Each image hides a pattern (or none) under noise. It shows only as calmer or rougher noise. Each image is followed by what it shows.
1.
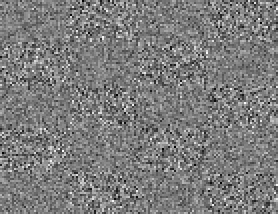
a checkerboard
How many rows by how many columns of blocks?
5 by 4
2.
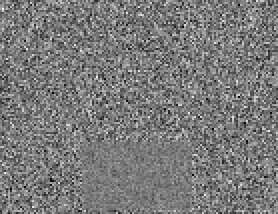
one block
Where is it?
bottom middle
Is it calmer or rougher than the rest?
calmer
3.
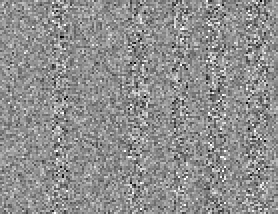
bands of columns
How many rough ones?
5
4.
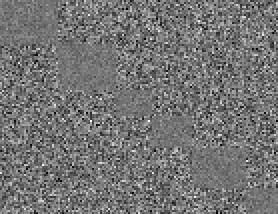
blocks along the diagonal
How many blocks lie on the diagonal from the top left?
6
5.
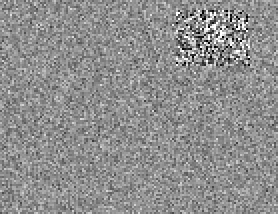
one block
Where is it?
top right
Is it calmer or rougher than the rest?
rougher
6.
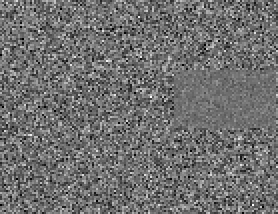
one block
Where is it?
middle right
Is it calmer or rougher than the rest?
calmer
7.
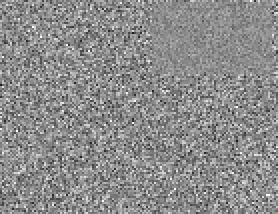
one block
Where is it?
top right
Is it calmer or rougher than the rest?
calmer
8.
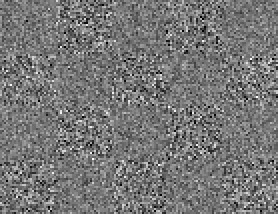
a checkerboard
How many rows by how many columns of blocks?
4 by 5
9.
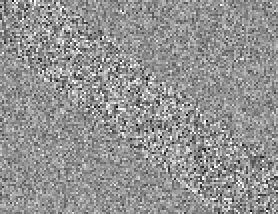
a diagonal band
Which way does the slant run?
top left to bottom right
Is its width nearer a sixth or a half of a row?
a half
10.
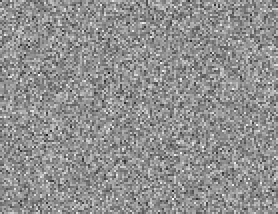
only noise
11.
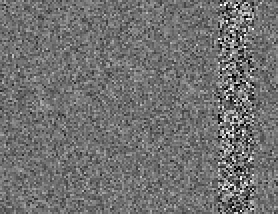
one band of columns
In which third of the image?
right
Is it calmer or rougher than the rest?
rougher
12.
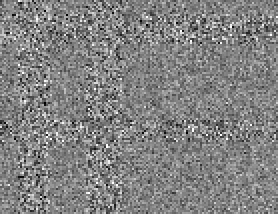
bands of rows crossing bands of columns
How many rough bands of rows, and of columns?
2 and 2
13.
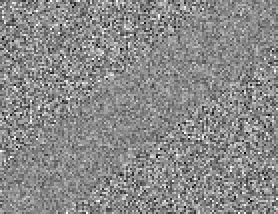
a diagonal band
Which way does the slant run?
bottom left to top right
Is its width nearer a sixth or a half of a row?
a half
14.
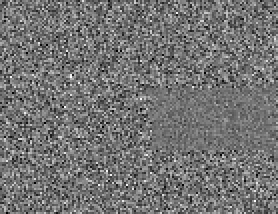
one block
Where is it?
middle right
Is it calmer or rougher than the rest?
calmer
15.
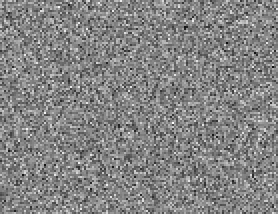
only noise
